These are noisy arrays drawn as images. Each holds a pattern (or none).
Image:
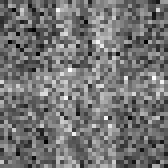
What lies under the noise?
bands of rows crossing bands of columns
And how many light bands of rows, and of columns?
1 and 2
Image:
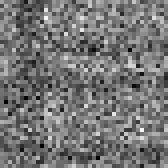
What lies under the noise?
bands of rows crossing bands of columns
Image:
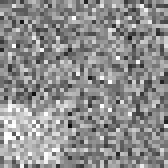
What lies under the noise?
one block
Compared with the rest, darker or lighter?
lighter
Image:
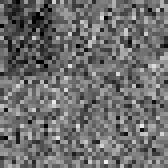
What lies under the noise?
one block
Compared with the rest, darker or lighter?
darker
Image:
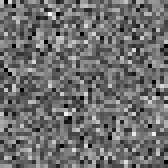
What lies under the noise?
only noise
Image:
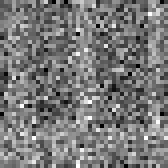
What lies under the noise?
bands of rows crossing bands of columns
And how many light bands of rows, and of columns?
1 and 3
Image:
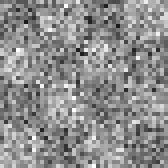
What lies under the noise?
a checkerboard
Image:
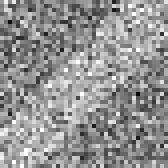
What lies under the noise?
a diagonal band
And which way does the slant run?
bottom left to top right
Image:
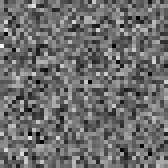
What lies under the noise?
only noise
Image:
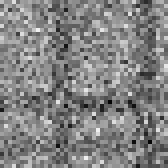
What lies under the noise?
bands of rows crossing bands of columns
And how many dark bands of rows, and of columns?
2 and 2
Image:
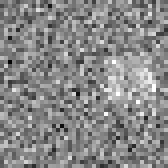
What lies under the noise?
one block
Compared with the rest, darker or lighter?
lighter
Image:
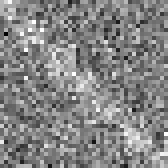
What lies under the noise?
blocks along the diagonal
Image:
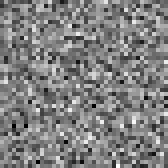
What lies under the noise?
only noise
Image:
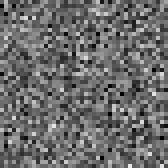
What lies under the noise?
only noise
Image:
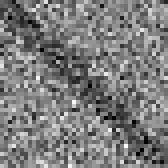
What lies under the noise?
a diagonal band
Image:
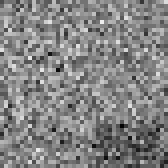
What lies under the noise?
one block
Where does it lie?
bottom right
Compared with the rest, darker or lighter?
darker
